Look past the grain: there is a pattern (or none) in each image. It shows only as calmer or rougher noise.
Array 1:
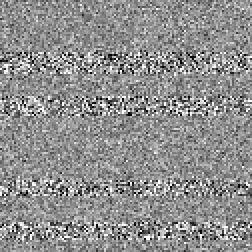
bands of rows
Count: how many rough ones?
4
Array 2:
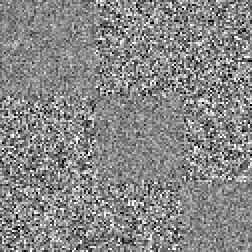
blocks along the diagonal
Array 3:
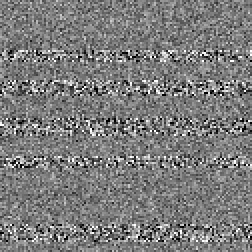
bands of rows
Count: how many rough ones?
5
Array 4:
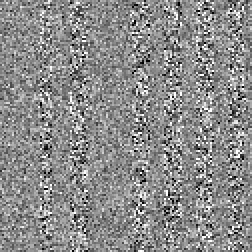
bands of columns
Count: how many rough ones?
6
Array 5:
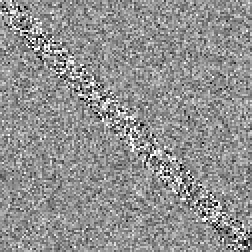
a diagonal band
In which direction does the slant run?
top left to bottom right
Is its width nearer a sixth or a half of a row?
a sixth
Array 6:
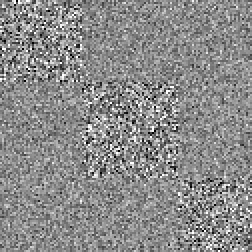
blocks along the diagonal
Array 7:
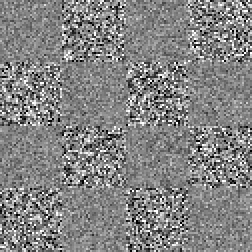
a checkerboard
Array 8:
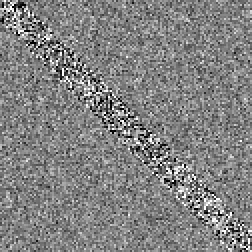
a diagonal band
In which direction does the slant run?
top left to bottom right
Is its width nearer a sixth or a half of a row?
a sixth
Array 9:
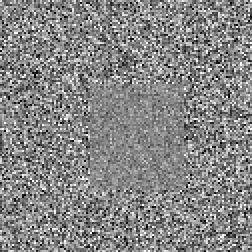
one block
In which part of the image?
centre
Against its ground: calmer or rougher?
calmer
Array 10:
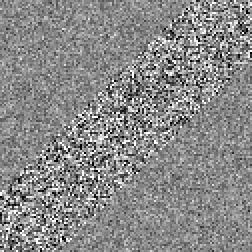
a diagonal band
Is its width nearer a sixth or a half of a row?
a half
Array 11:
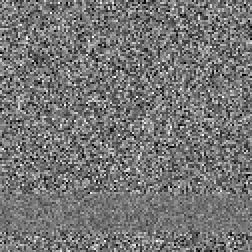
one band of rows
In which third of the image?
bottom
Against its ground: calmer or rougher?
calmer
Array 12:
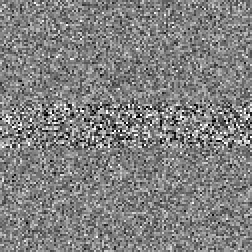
one band of rows
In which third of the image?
middle
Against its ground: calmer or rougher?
rougher
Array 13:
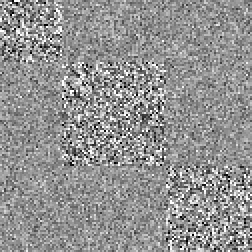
blocks along the diagonal
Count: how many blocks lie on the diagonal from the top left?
3
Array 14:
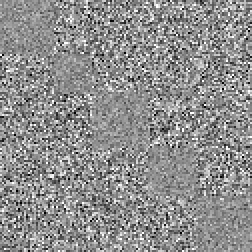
blocks along the diagonal
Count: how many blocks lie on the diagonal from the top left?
5
